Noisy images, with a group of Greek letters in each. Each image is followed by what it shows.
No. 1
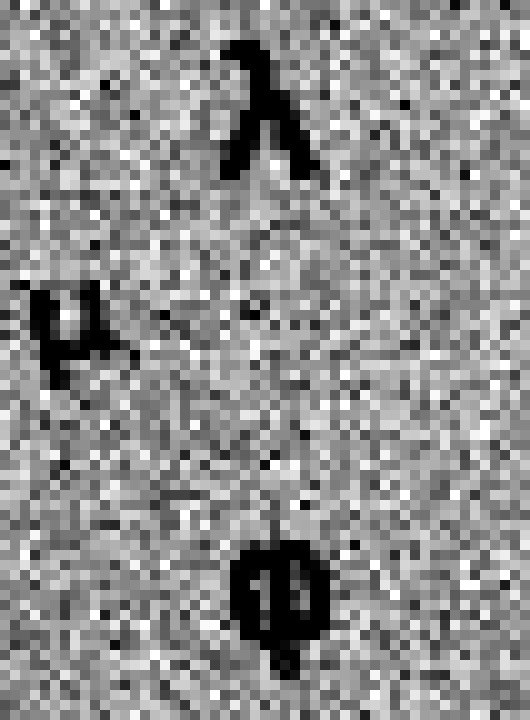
top middle: lambda; middle left: mu; bottom middle: phi
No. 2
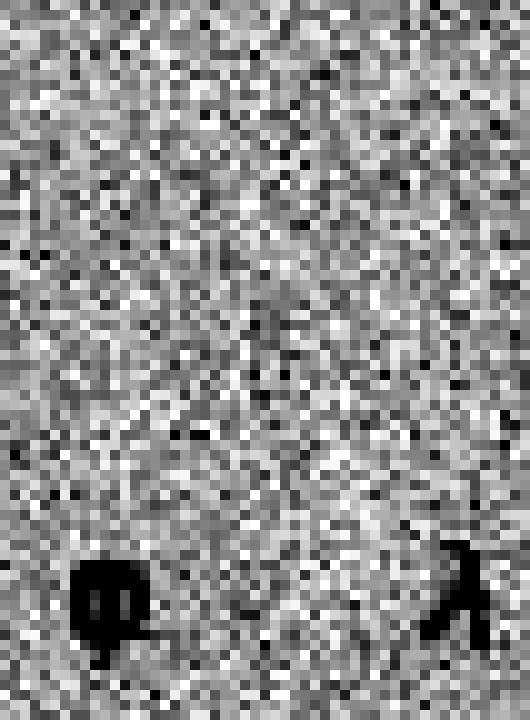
bottom left: phi; bottom right: lambda
